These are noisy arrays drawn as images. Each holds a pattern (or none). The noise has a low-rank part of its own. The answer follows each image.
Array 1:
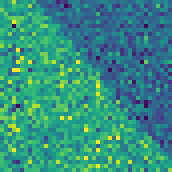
a sharp edge
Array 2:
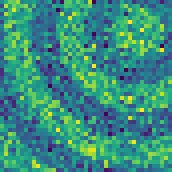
rings round one point
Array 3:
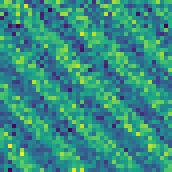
diagonal stripes
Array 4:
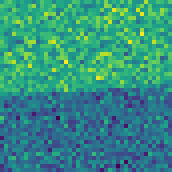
a sharp edge
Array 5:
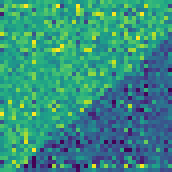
a sharp edge
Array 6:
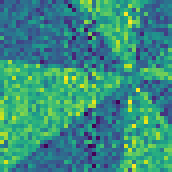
spokes from one point
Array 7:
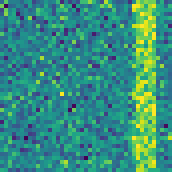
one vertical stripe
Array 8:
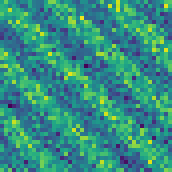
diagonal stripes
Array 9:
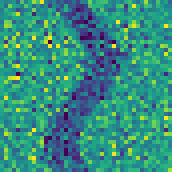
a wavy band
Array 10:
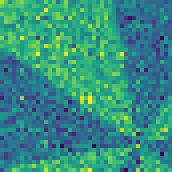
spokes from one point
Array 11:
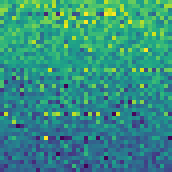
a smooth slope
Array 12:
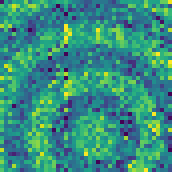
rings round one point
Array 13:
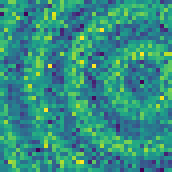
rings round one point
